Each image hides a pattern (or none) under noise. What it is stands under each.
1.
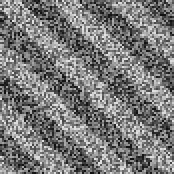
diagonal stripes
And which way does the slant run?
top left to bottom right
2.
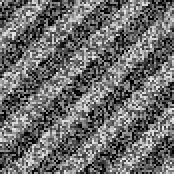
diagonal stripes
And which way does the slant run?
bottom left to top right
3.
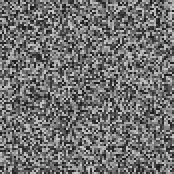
only noise
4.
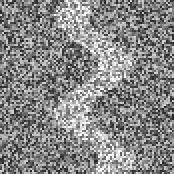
a wavy band
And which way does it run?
top to bottom
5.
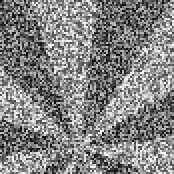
spokes from one point
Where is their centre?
bottom middle
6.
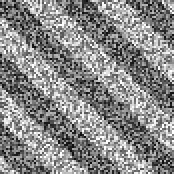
diagonal stripes
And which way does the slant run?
top left to bottom right
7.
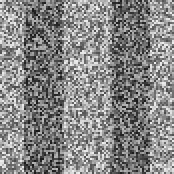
vertical stripes
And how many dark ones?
2
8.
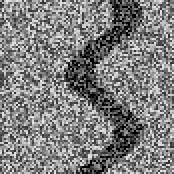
a wavy band
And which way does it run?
top to bottom
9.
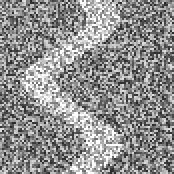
a wavy band
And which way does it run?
top to bottom
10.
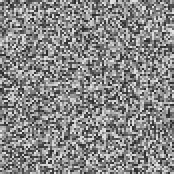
only noise
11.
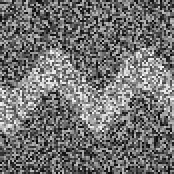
a wavy band
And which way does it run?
left to right
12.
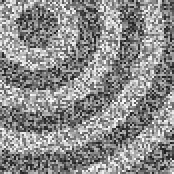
rings round one point
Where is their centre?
top left
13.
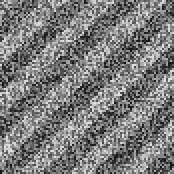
diagonal stripes
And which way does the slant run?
bottom left to top right
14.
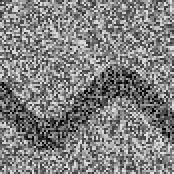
a wavy band
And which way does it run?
left to right
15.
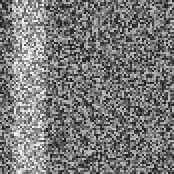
one vertical stripe
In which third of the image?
left
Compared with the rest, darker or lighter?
lighter
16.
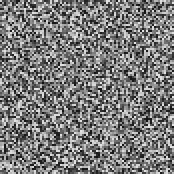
only noise
